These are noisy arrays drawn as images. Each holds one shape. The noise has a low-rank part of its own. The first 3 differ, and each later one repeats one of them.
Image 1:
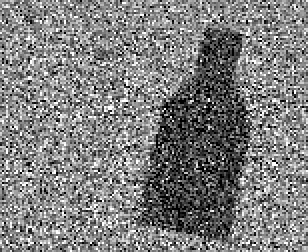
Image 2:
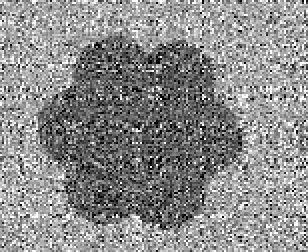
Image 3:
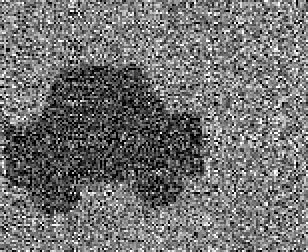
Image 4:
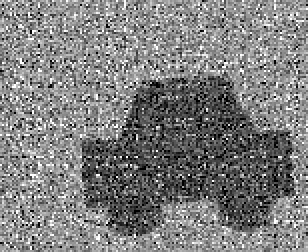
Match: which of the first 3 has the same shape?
3
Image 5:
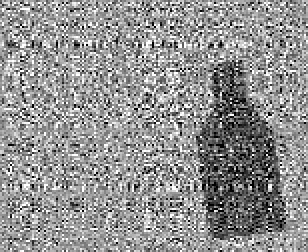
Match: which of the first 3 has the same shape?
1
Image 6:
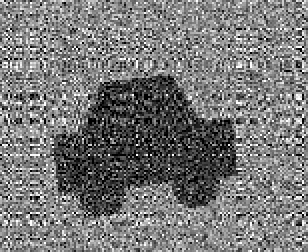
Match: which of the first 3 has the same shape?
3
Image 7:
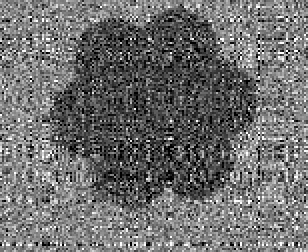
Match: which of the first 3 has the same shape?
2
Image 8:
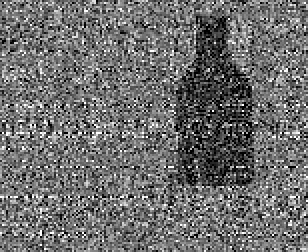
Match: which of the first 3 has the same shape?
1
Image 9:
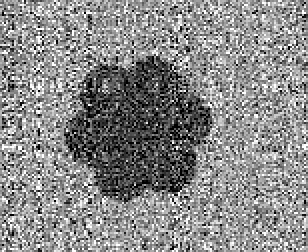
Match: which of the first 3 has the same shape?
2
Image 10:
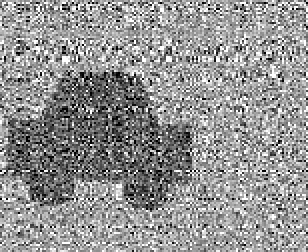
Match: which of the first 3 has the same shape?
3
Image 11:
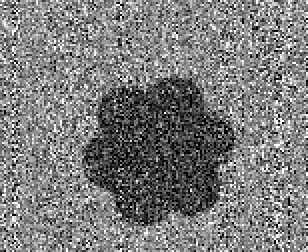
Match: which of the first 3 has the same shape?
2
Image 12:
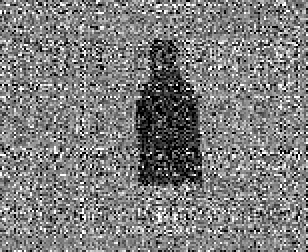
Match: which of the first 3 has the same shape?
1
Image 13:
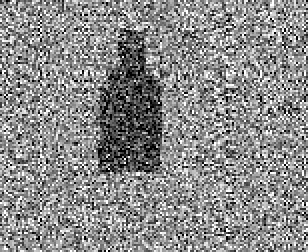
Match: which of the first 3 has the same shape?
1
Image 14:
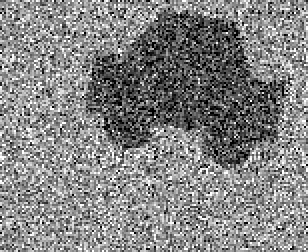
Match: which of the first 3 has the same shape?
3
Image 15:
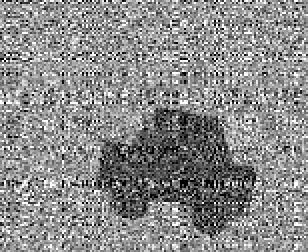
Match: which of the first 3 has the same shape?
3
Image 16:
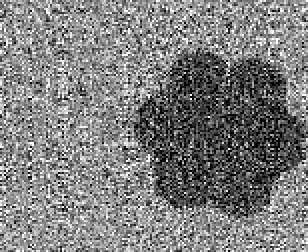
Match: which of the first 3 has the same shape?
2
